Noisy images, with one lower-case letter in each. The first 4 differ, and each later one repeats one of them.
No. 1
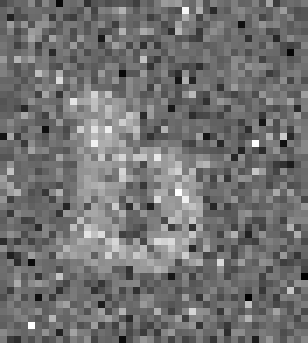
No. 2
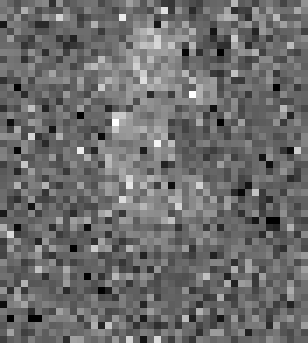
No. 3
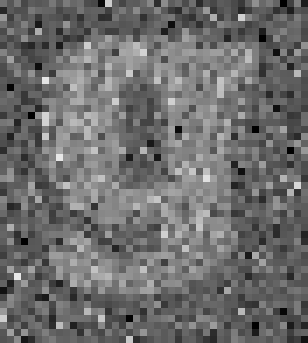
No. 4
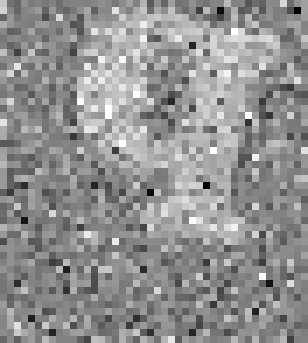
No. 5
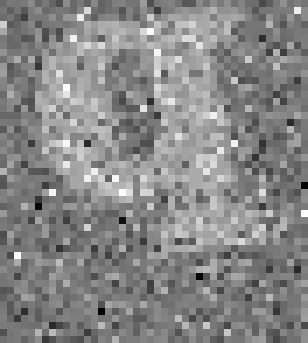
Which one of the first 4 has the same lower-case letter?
4
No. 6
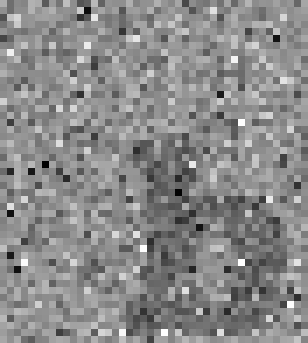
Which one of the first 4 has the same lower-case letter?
1
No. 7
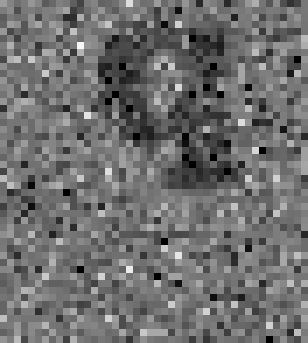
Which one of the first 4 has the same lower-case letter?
4
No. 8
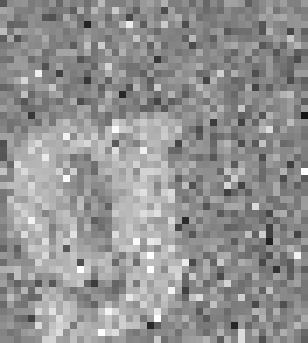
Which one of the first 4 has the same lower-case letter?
3
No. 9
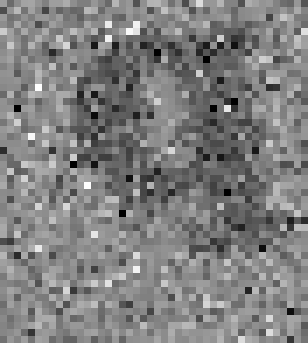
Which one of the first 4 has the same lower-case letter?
4
